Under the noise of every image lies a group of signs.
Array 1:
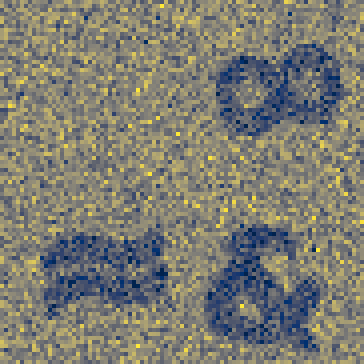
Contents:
top right: infinity sign; bottom left: approximately sign; bottom right: ampersand
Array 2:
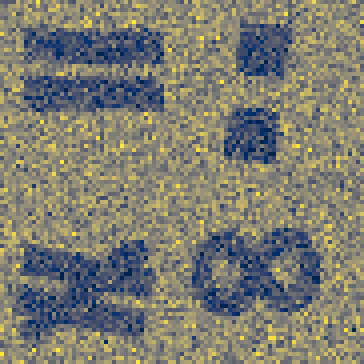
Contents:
top left: equals sign; top right: colon; bottom left: not-equal sign; bottom right: infinity sign
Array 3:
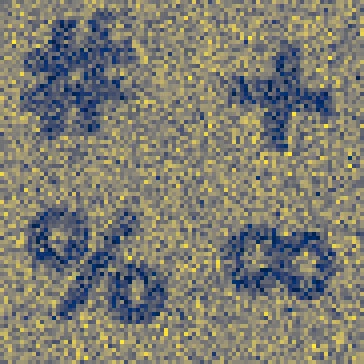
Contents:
top left: hash sign; top right: plus sign; bottom left: percent sign; bottom right: infinity sign
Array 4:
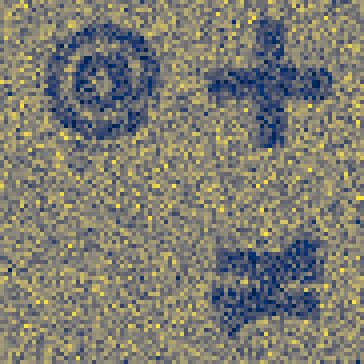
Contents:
top left: at sign; top right: plus sign; bottom right: not-equal sign
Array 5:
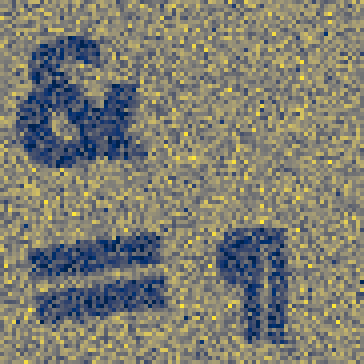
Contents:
top left: ampersand; bottom left: equals sign; bottom right: pilcrow
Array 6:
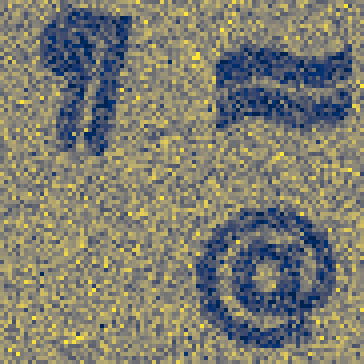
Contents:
top left: pilcrow; top right: approximately sign; bottom right: at sign
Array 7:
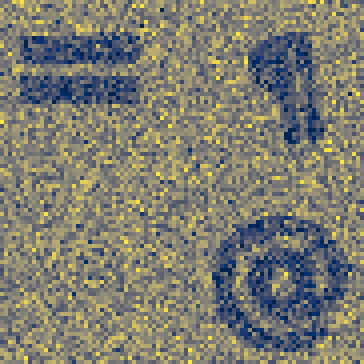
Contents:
top left: equals sign; top right: pilcrow; bottom right: at sign
